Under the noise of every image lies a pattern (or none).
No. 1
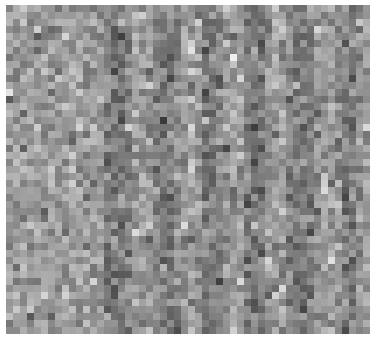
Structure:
bands of columns
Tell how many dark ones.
6
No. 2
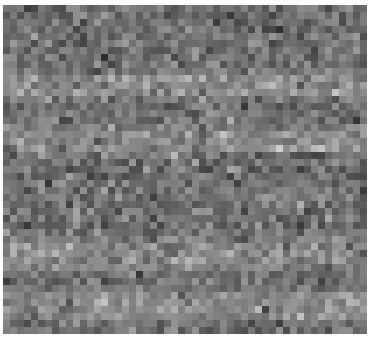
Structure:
bands of rows
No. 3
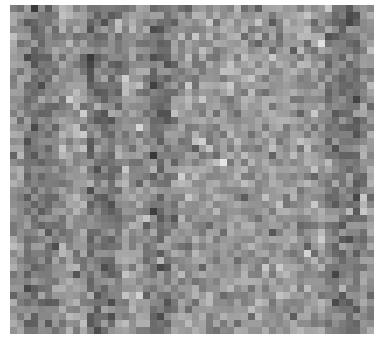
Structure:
bands of columns
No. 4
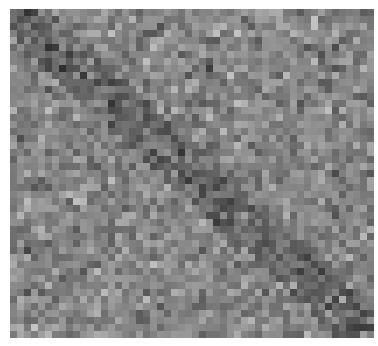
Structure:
a diagonal band
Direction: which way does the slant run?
top left to bottom right
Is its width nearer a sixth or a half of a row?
a sixth
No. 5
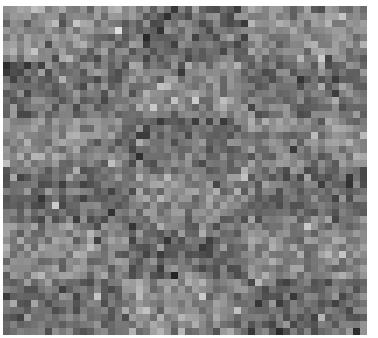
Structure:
a checkerboard
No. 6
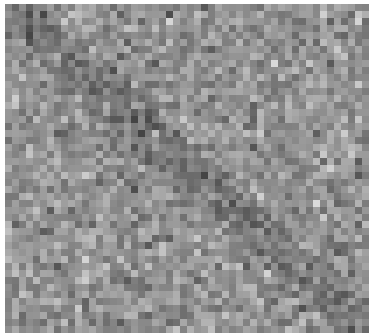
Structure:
a diagonal band
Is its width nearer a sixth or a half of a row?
a sixth
